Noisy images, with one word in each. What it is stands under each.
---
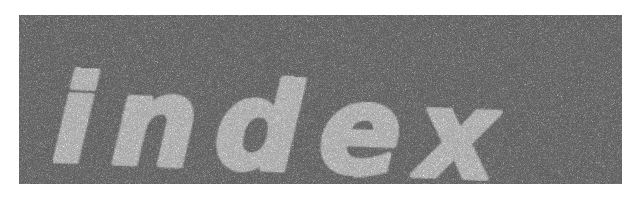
index
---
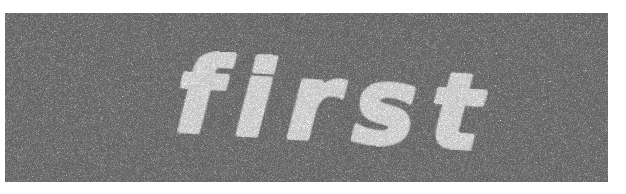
first
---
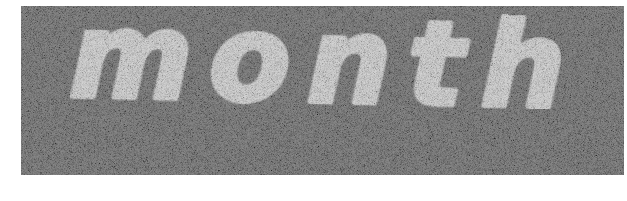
month
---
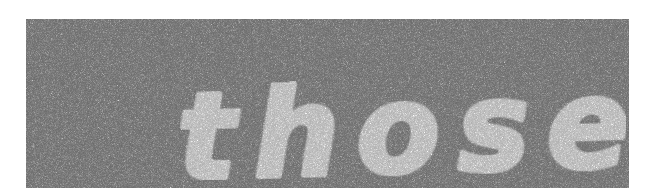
those
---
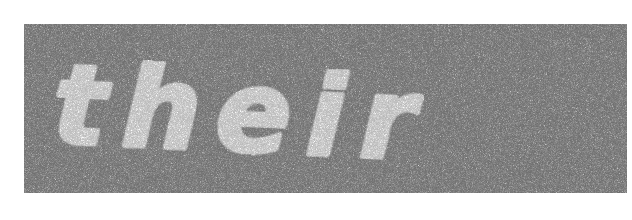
their
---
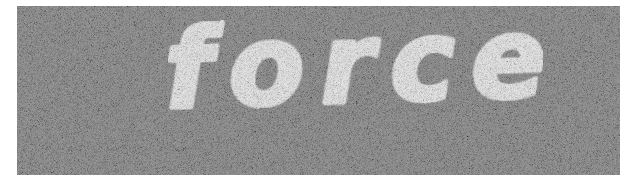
force
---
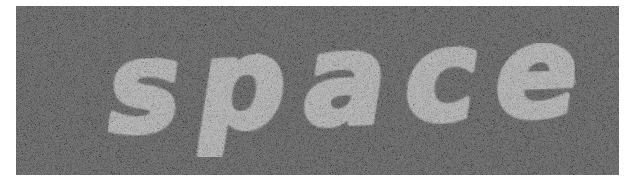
space
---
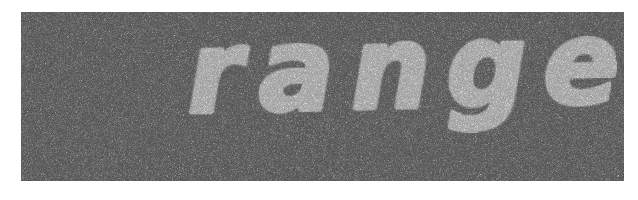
range
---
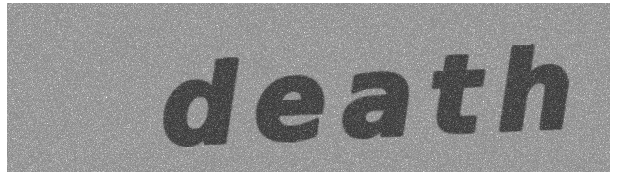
death
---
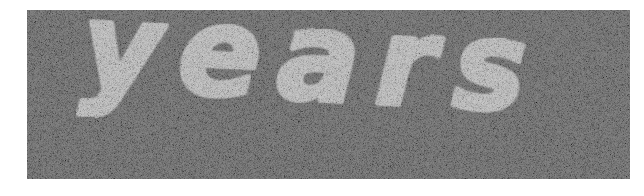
years
